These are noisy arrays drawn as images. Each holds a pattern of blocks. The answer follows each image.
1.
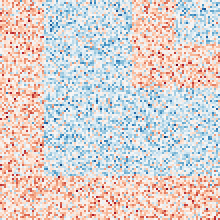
mirrored about the diagonal from the bottom left
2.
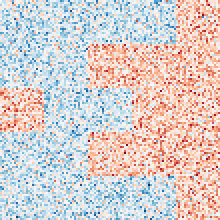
top and bottom mirror each other
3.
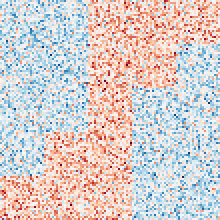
the same after a half turn
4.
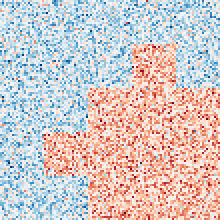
mirrored about the diagonal from the top left
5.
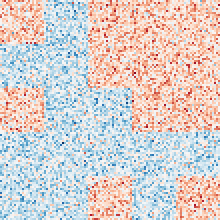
mirrored about the diagonal from the bottom left
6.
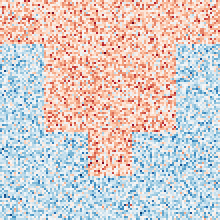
left and right mirror each other
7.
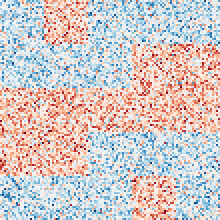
the same after a half turn
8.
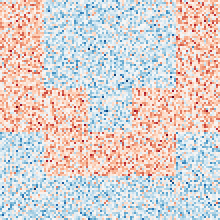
left and right mirror each other
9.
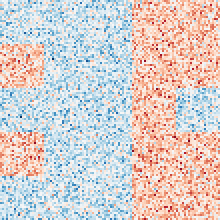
top and bottom mirror each other
